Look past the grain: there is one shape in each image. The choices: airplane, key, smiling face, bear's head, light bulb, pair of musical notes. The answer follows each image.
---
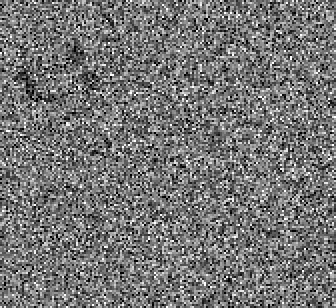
pair of musical notes
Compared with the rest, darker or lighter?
darker
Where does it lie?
top left
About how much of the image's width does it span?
a quarter
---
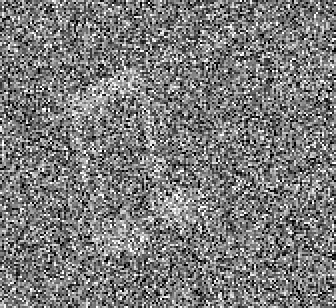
pair of musical notes
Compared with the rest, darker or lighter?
lighter
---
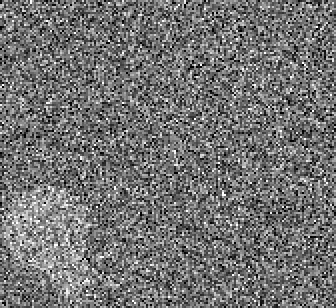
light bulb
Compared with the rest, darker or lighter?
lighter
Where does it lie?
bottom left
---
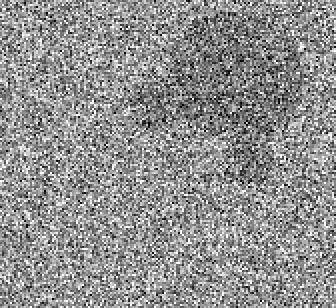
bear's head
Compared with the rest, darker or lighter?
darker
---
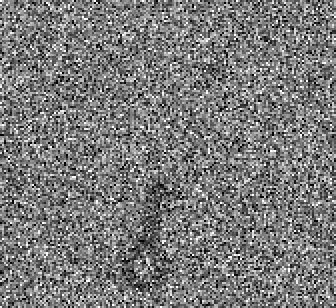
key
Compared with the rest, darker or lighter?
darker
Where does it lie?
bottom middle
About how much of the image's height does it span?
a third
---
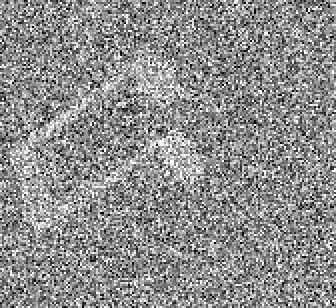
pair of musical notes
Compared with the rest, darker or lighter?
lighter
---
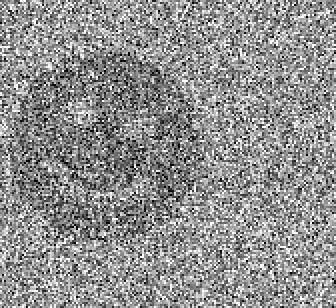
smiling face
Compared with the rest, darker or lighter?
darker
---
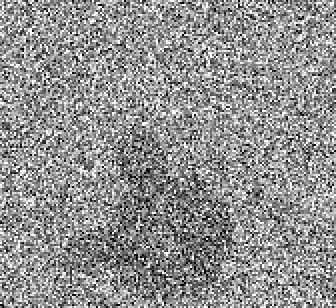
bear's head
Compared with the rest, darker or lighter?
darker
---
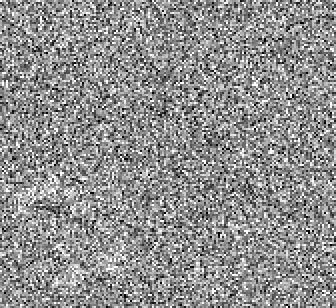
pair of musical notes
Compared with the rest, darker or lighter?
lighter
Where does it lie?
bottom left
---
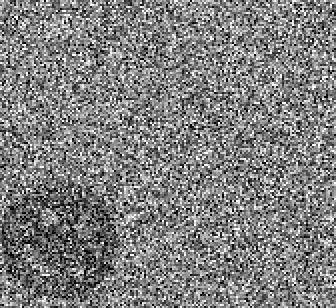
smiling face
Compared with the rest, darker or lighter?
darker
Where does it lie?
bottom left
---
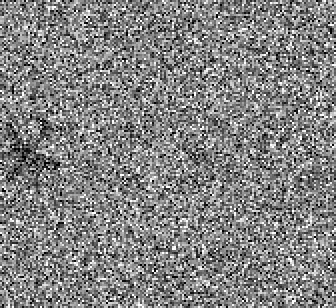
airplane
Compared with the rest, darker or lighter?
darker
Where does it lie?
middle left
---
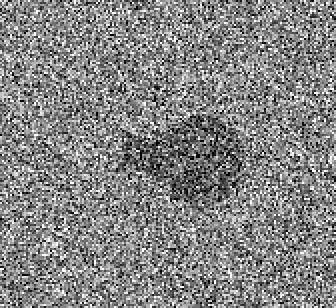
light bulb
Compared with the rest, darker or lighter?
darker
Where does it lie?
centre
